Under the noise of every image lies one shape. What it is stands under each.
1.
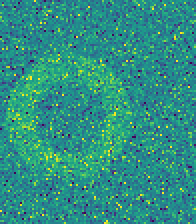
ring
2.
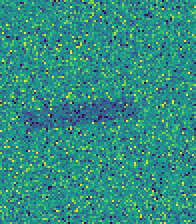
bar
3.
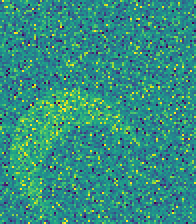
crescent
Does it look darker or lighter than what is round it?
lighter
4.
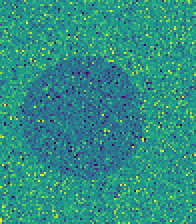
disc
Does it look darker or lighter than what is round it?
darker
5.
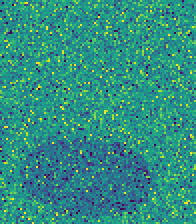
ellipse
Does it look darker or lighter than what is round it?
darker
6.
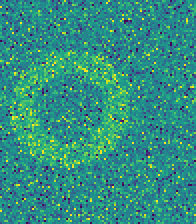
ring
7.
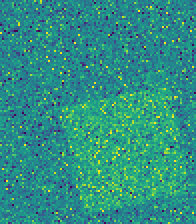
square
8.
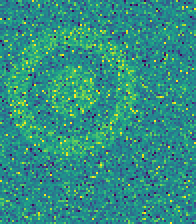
bullseye
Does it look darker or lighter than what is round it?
lighter
